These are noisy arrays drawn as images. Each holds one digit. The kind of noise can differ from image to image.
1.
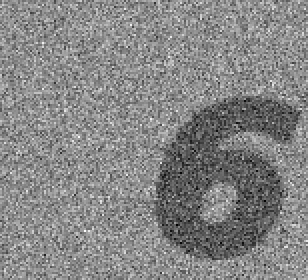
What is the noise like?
independent entries
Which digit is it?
6
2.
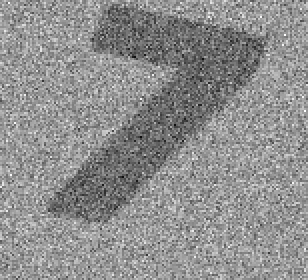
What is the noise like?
independent entries
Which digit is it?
7
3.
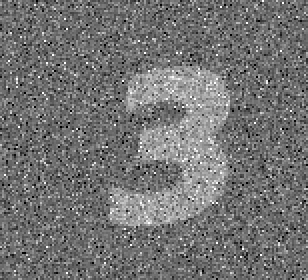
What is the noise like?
heavy tails
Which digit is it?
3
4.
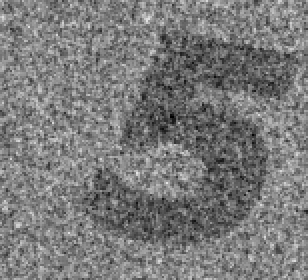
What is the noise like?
blotchy
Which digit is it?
5
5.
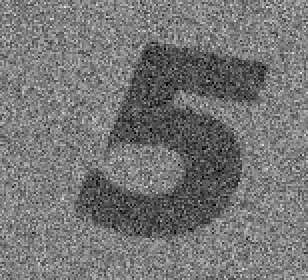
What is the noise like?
independent entries
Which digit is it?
5
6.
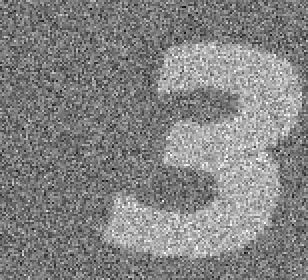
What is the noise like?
independent entries
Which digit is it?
3
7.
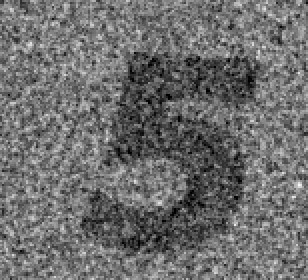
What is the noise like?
blotchy
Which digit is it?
5
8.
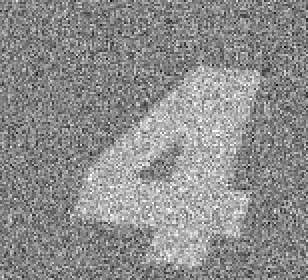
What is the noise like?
low rank plus noise
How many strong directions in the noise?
five to eight
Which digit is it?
4
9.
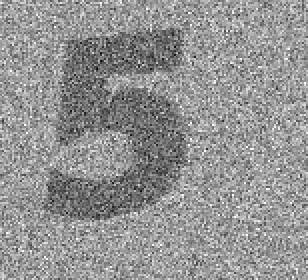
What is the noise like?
independent entries
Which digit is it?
5
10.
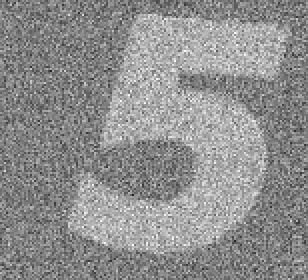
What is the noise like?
low rank plus noise
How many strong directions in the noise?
five to eight
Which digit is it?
5
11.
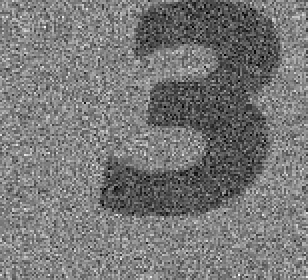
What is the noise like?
low rank plus noise
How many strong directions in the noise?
five to eight
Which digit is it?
3
